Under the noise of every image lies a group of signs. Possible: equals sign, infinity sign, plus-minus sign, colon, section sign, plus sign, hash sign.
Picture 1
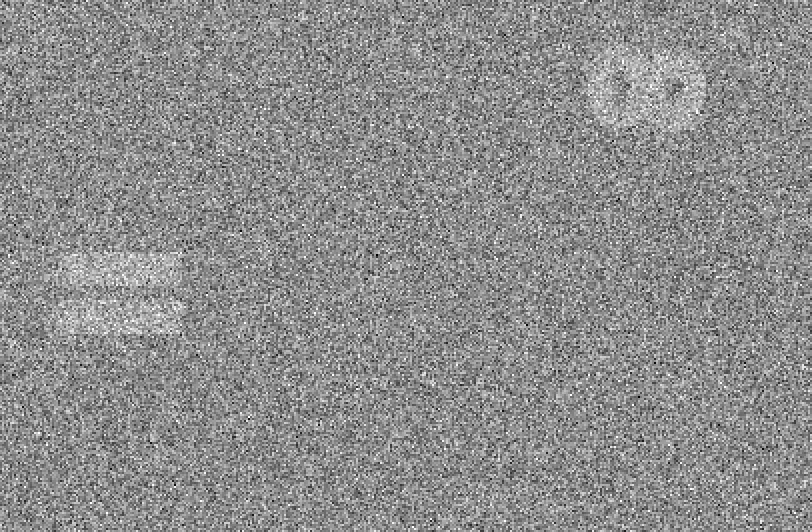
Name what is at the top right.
infinity sign
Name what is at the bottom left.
nothing
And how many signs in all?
2
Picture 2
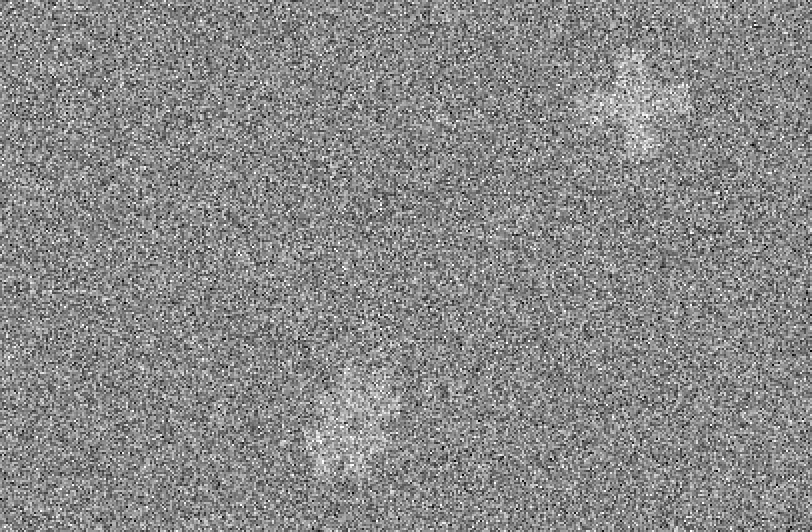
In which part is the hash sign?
bottom middle
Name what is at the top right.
plus sign
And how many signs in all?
2
